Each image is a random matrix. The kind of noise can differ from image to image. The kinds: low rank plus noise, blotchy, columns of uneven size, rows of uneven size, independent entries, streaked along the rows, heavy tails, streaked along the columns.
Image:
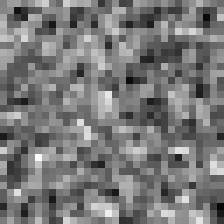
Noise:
blotchy
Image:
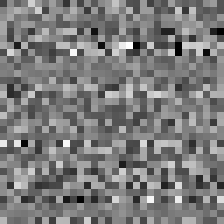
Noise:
rows of uneven size
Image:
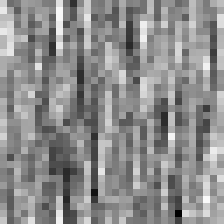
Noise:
streaked along the columns
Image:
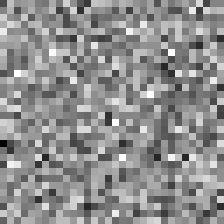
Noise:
independent entries
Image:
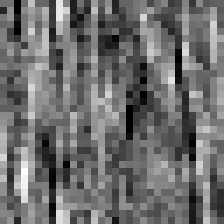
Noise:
streaked along the columns
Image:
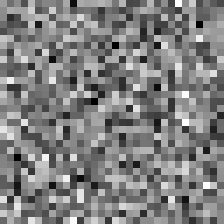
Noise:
independent entries
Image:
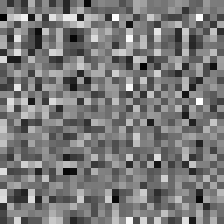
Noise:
low rank plus noise
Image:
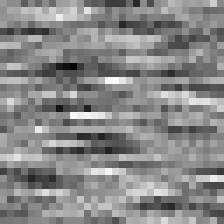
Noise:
streaked along the rows
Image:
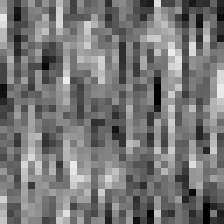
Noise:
streaked along the columns
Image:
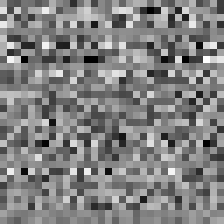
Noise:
rows of uneven size
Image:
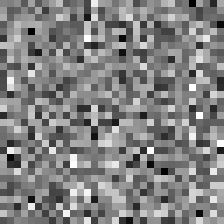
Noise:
low rank plus noise
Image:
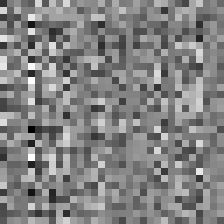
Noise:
columns of uneven size
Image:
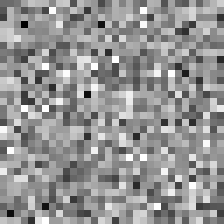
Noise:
independent entries
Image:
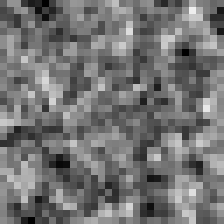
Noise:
blotchy
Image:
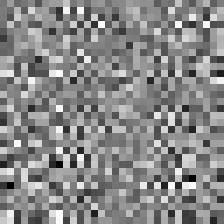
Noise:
low rank plus noise
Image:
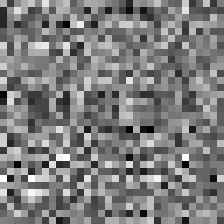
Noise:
low rank plus noise
